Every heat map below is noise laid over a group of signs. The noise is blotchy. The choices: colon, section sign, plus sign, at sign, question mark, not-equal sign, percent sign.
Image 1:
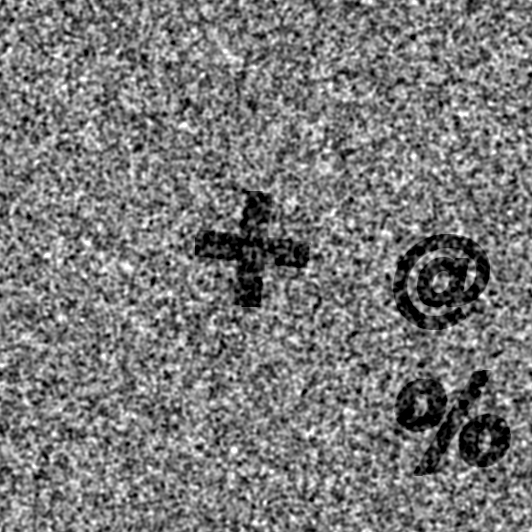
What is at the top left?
nothing
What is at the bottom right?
percent sign
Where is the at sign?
middle right
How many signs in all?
3
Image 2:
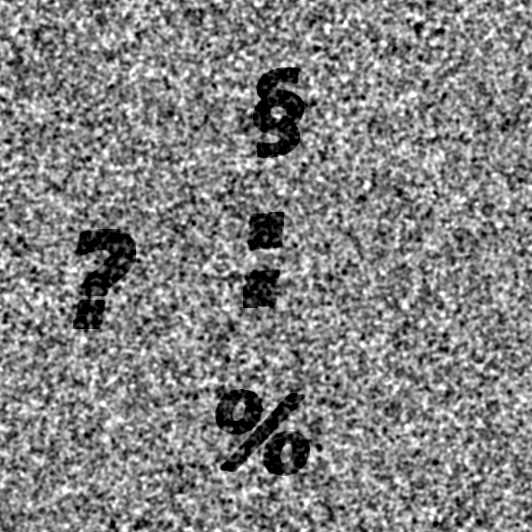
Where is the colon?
centre
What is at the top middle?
section sign
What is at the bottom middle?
percent sign
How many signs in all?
4
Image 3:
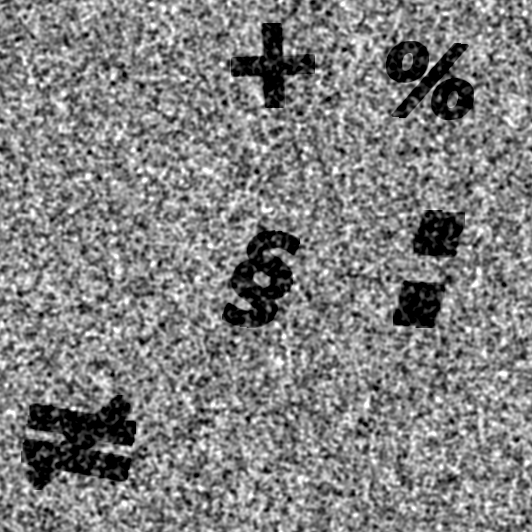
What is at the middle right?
colon
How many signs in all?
5
